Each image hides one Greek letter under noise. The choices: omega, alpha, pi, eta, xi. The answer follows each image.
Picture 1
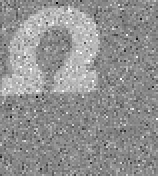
light omega
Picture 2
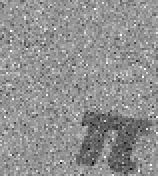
dark pi
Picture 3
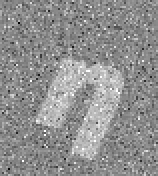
light eta
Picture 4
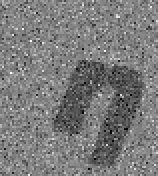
dark eta
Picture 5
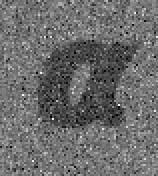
dark alpha
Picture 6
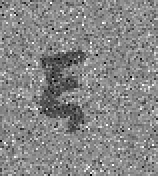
dark xi
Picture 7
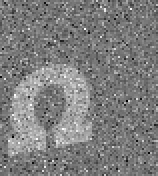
light omega
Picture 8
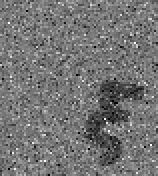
dark xi
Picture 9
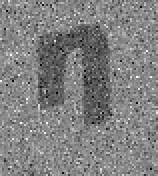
dark eta
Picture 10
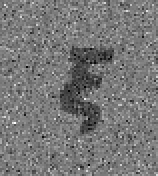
dark xi
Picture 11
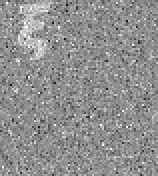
light xi, top left
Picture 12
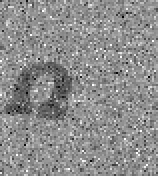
dark omega, middle left
